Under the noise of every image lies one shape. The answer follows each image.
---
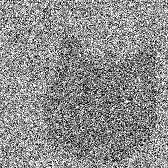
dark cat's head
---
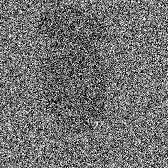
dark footprint
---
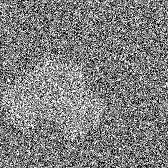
light car
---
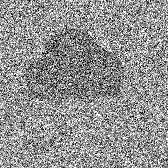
dark cloud
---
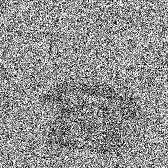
dark telephone
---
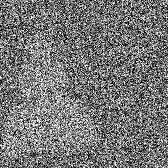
light chess pawn
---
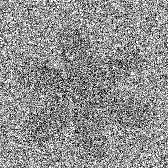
dark asterisk
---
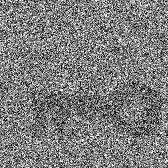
dark key
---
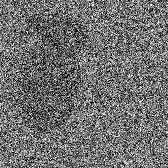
dark footprint
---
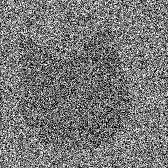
dark cat's head
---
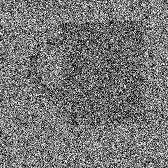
dark cup
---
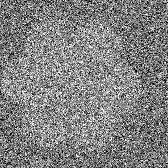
light flower
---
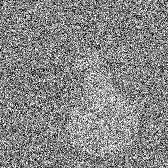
light pear
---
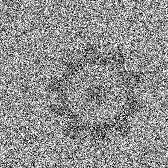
dark gear
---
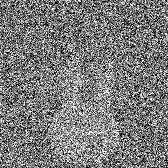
light rabbit's head
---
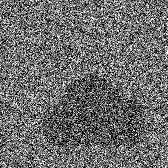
dark cloud
